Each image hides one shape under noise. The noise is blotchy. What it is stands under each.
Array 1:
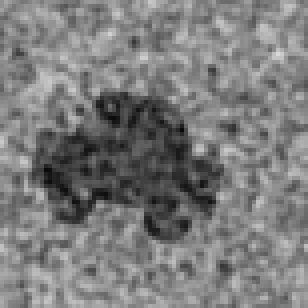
dark car
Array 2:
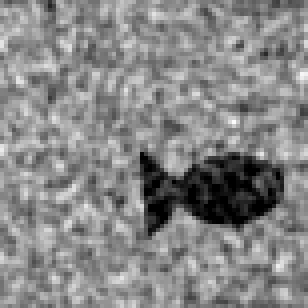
dark fish
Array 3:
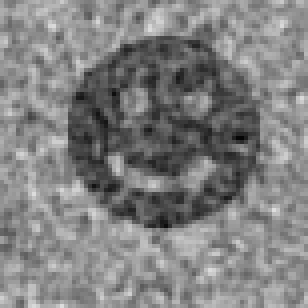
dark smiling face
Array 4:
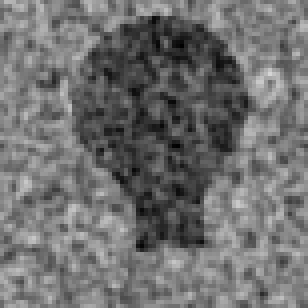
dark light bulb
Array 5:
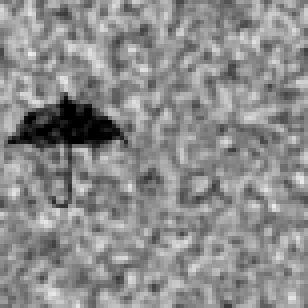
dark umbrella, middle left
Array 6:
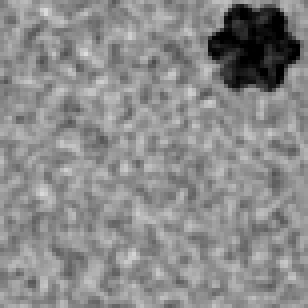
dark flower, top right
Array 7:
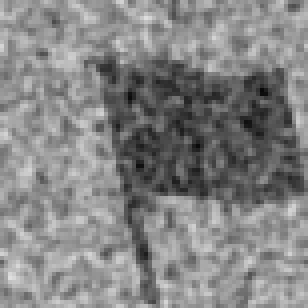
dark flag
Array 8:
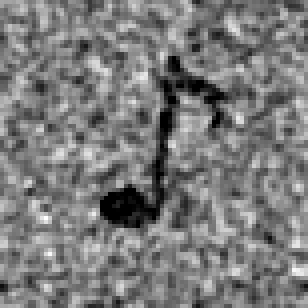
dark musical note
